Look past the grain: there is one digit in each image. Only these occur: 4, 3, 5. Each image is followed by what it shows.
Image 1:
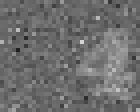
4
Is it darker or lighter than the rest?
lighter
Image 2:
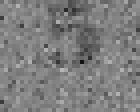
5
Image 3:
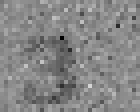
3
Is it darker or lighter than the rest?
darker
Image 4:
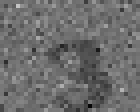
3
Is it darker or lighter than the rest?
darker
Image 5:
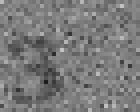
3
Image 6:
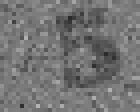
5
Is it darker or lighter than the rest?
darker
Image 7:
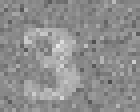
3
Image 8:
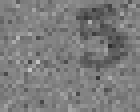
5
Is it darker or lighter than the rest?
darker
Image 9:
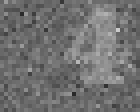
4
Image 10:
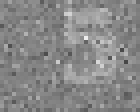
5
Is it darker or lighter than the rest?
lighter
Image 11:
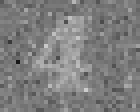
4
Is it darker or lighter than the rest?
lighter
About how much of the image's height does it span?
two thirds
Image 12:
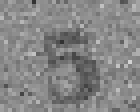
5
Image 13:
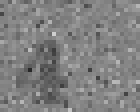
4
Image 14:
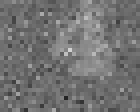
4
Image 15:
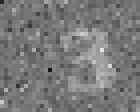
3
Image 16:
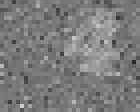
4
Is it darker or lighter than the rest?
lighter
